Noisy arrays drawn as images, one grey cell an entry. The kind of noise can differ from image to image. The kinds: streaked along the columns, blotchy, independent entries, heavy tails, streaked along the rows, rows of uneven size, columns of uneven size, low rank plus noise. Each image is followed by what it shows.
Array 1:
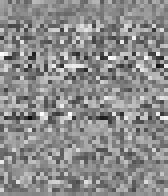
rows of uneven size
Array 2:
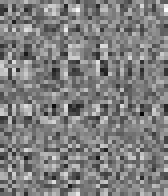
low rank plus noise
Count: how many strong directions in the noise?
one
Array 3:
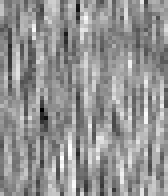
streaked along the columns
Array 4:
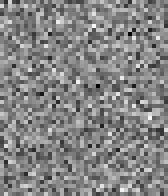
independent entries
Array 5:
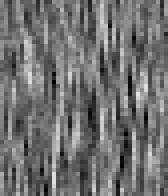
streaked along the columns
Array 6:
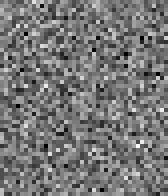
independent entries
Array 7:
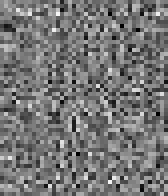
low rank plus noise
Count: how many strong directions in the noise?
three or four
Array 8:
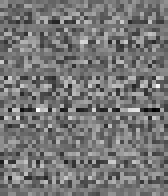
rows of uneven size
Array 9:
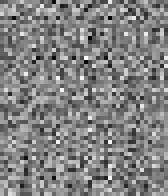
low rank plus noise
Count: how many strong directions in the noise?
three or four
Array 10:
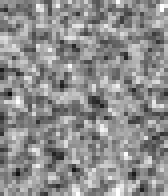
blotchy
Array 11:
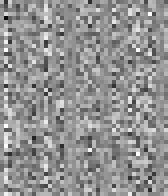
columns of uneven size
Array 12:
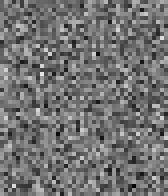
independent entries
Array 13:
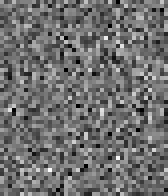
low rank plus noise
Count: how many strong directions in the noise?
five to eight
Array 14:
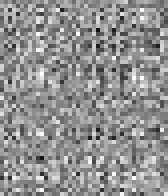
low rank plus noise
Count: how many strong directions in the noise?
two
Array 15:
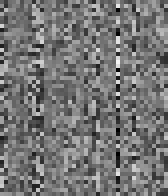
columns of uneven size
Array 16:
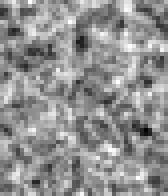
blotchy
